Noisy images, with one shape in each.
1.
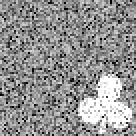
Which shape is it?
club
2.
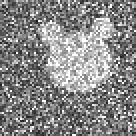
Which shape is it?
bear's head
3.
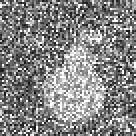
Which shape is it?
pear
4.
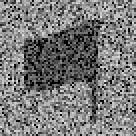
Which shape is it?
flag
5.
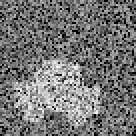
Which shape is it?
car
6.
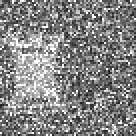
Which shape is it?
chess rook
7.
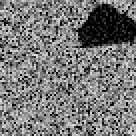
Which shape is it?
cloud
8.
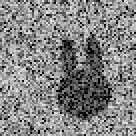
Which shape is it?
rabbit's head
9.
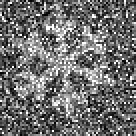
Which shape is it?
snowflake
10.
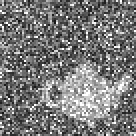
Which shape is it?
teapot
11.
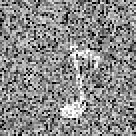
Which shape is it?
musical note
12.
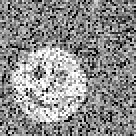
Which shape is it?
smiling face
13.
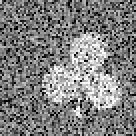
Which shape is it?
club
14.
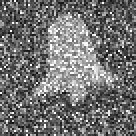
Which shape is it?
bell
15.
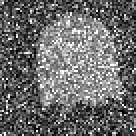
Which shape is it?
ghost
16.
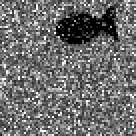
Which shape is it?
fish
